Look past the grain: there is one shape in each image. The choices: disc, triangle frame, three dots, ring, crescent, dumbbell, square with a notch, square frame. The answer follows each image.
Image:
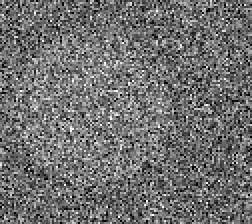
light disc
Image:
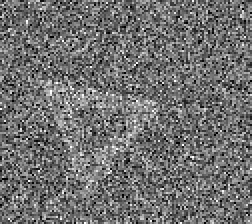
light triangle frame
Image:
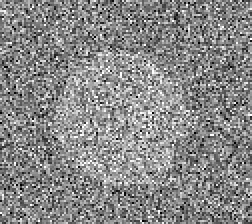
light disc
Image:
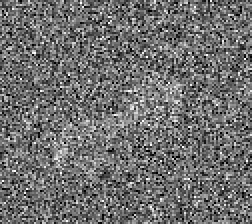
light dumbbell
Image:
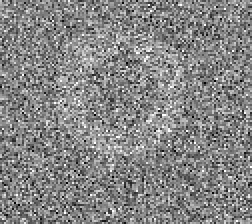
light ring
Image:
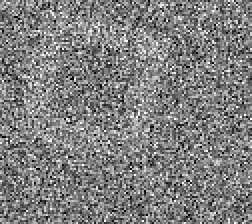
light square frame
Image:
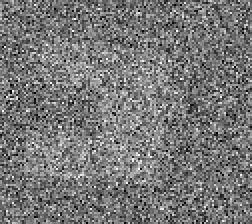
light square with a notch
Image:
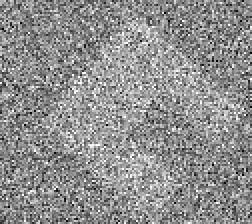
light square with a notch
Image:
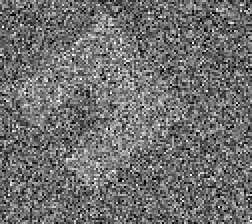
light square with a notch
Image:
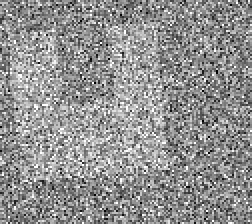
light square with a notch
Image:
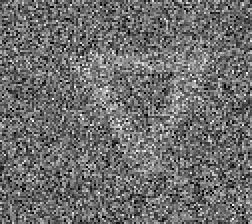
light triangle frame
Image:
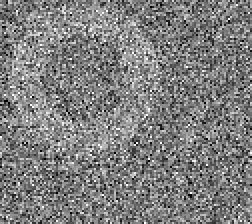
light ring
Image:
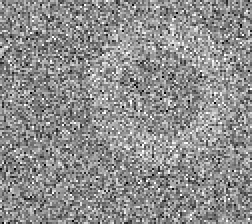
light ring
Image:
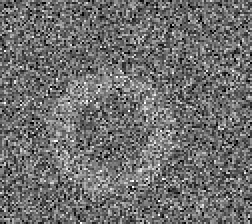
light ring
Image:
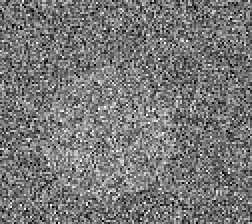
light disc
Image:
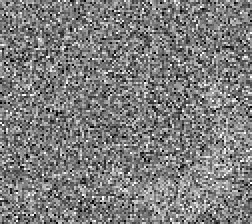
light crescent
